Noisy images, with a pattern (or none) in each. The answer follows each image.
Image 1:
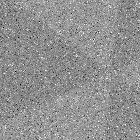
spokes from one point
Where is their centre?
middle right
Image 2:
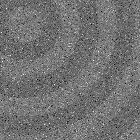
rings round one point
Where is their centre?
top left
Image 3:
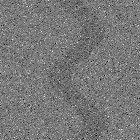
a wavy band
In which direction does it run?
top to bottom
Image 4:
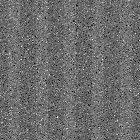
vertical stripes
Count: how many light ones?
5
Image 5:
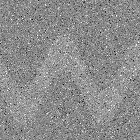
a wavy band
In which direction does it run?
left to right
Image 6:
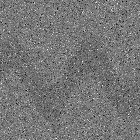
a wavy band
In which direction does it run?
left to right
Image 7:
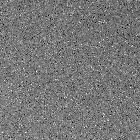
a smooth slope
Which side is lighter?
bottom left
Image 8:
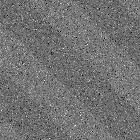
diagonal stripes
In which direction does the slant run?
top left to bottom right
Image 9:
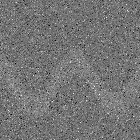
a wavy band
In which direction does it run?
left to right
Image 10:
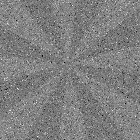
spokes from one point
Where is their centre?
centre
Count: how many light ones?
8
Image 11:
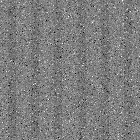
vertical stripes
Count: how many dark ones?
6
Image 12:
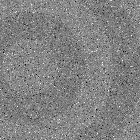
rings round one point
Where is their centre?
middle left
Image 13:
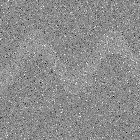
a wavy band
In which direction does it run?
left to right
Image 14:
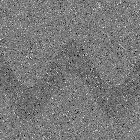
a wavy band
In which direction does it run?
left to right
